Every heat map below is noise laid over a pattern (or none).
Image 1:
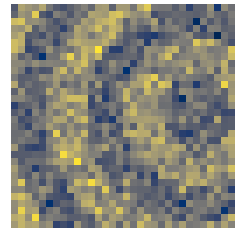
rings round one point
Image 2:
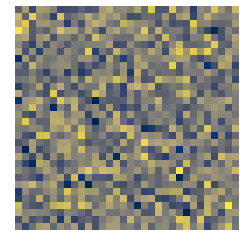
only noise
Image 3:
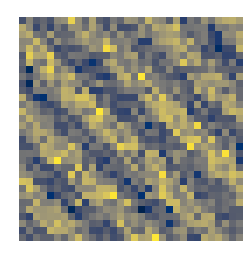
diagonal stripes
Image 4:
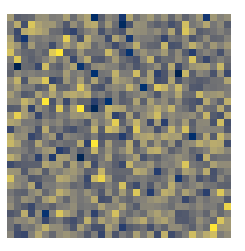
only noise
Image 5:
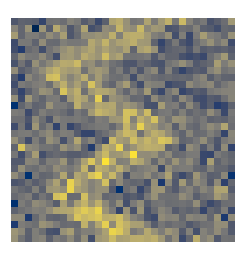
a wavy band
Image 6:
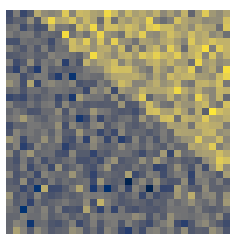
a sharp edge
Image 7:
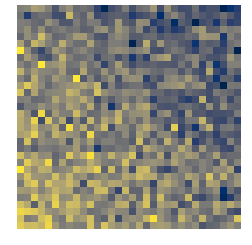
a smooth slope
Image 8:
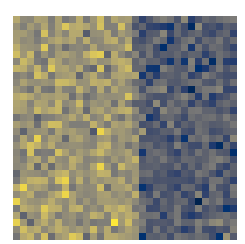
a sharp edge
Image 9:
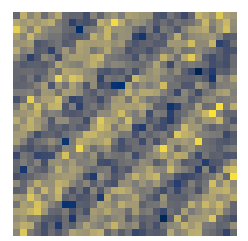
diagonal stripes
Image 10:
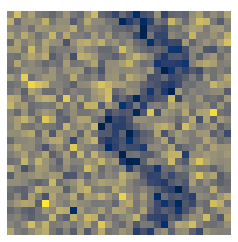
a wavy band
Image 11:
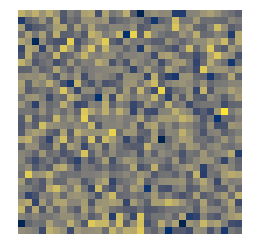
only noise
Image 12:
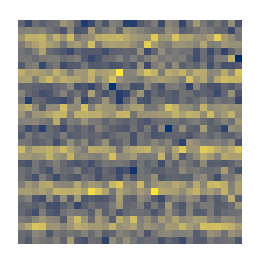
horizontal stripes
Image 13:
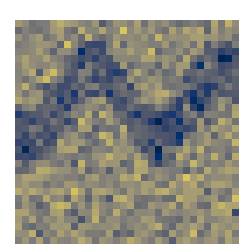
a wavy band
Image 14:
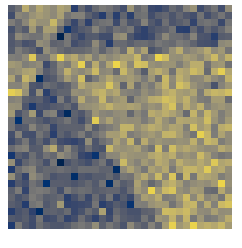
spokes from one point
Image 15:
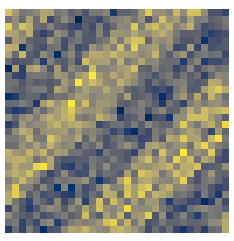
diagonal stripes
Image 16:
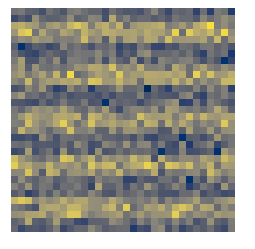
horizontal stripes
